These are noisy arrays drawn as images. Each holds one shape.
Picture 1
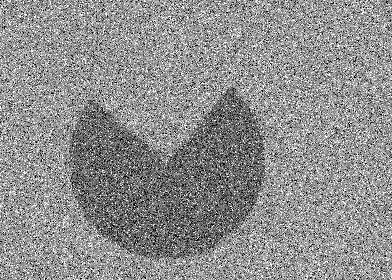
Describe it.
dark disc with a wedge cut out
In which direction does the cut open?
up
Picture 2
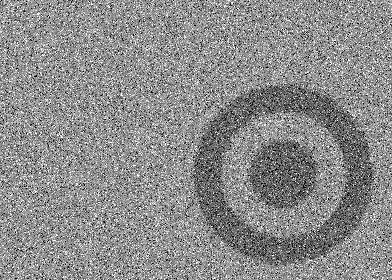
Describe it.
dark bullseye
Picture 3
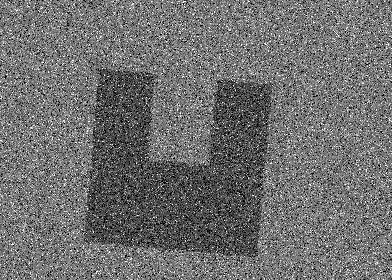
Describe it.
dark square with a notch
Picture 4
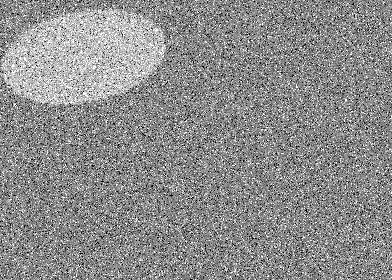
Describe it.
light ellipse, top left
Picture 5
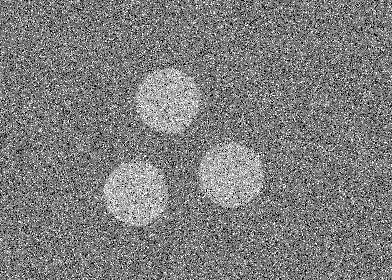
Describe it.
light three dots
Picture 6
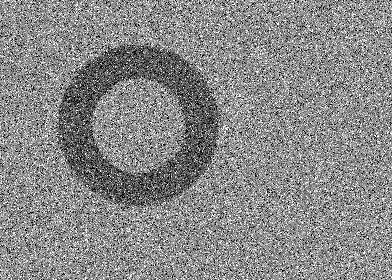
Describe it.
dark ring
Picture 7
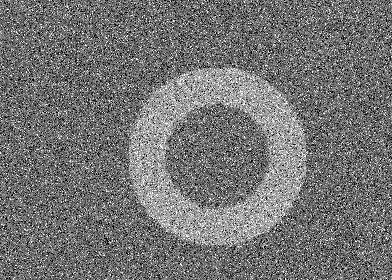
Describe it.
light ring
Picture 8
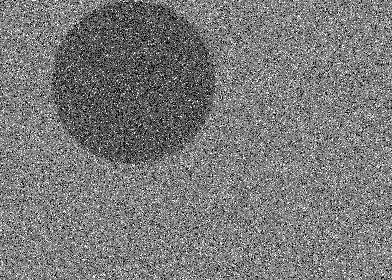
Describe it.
dark disc
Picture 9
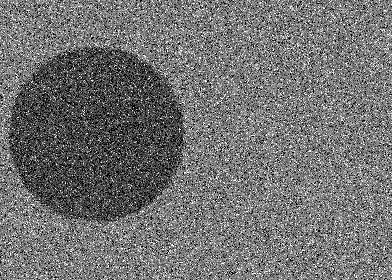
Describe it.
dark disc
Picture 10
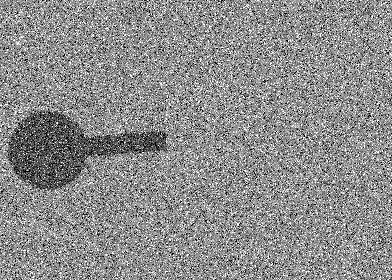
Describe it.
dark lollipop, middle left
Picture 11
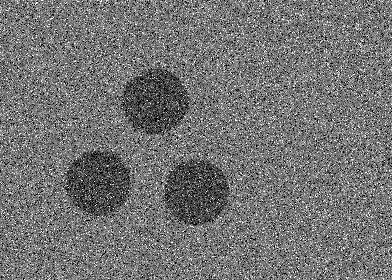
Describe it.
dark three dots
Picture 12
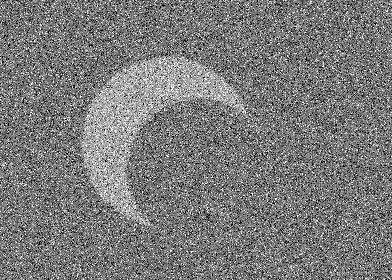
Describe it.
light crescent
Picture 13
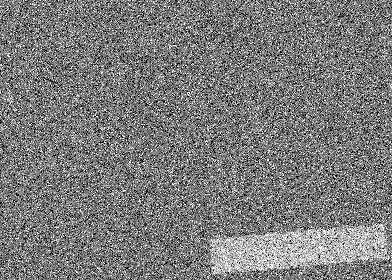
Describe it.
light bar
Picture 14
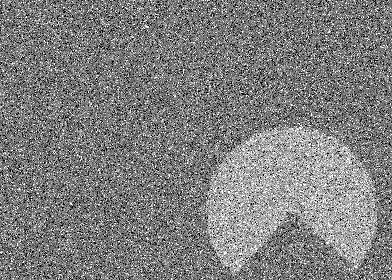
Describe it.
light disc with a wedge cut out
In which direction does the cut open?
down
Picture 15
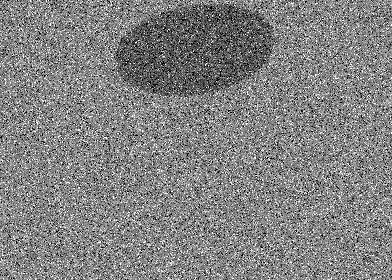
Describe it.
dark ellipse, top middle
